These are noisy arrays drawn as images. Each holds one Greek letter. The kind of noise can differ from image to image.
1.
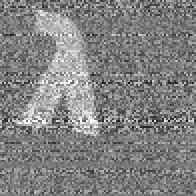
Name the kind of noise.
rows of uneven size
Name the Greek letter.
lambda
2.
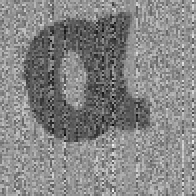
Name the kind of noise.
columns of uneven size
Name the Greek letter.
alpha
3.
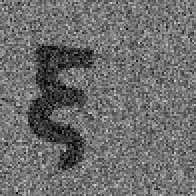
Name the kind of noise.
independent entries
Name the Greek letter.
xi
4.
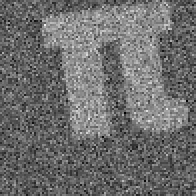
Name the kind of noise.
independent entries
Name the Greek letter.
pi
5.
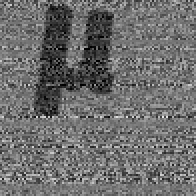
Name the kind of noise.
rows of uneven size
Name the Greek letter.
mu
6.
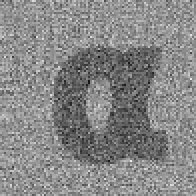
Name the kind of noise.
low rank plus noise
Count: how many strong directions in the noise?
five to eight
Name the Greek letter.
alpha
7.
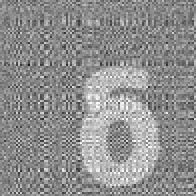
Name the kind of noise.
low rank plus noise
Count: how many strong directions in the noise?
one
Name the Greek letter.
delta
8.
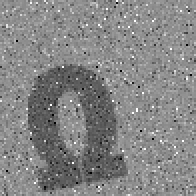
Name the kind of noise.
heavy tails
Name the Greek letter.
omega
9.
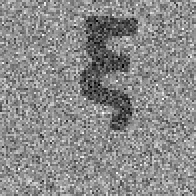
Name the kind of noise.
independent entries
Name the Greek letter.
xi
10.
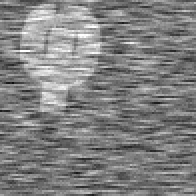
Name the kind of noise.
streaked along the rows
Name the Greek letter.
phi
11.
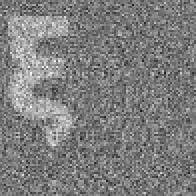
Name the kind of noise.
low rank plus noise
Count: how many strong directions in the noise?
five to eight
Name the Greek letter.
xi
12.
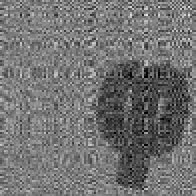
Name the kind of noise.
low rank plus noise
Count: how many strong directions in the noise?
two
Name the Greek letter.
phi
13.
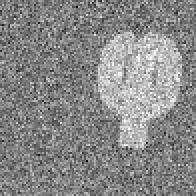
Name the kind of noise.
independent entries
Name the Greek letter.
phi
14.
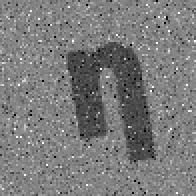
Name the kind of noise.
heavy tails
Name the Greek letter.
eta
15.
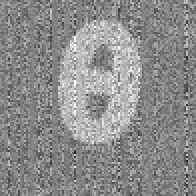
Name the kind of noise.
columns of uneven size
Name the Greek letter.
theta
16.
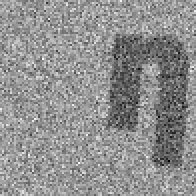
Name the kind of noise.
independent entries
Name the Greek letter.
eta
